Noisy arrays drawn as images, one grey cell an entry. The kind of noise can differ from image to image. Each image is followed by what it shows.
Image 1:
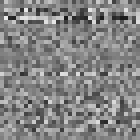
rows of uneven size
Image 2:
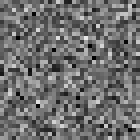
independent entries
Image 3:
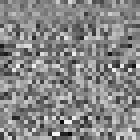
rows of uneven size
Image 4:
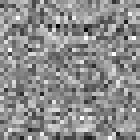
low rank plus noise
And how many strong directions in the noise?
one
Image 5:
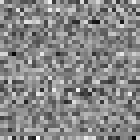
rows of uneven size
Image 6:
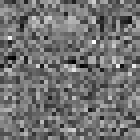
low rank plus noise
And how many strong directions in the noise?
three or four
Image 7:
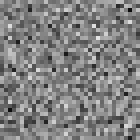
low rank plus noise
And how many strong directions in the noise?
three or four
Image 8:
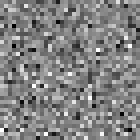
heavy tails
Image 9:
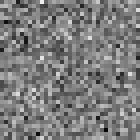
independent entries
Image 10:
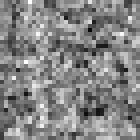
blotchy
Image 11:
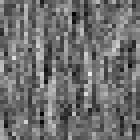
streaked along the columns
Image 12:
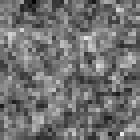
blotchy
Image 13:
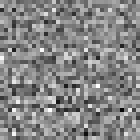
low rank plus noise
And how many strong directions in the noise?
three or four
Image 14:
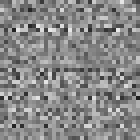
rows of uneven size
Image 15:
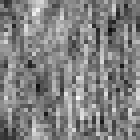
streaked along the columns
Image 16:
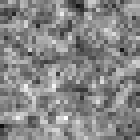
blotchy
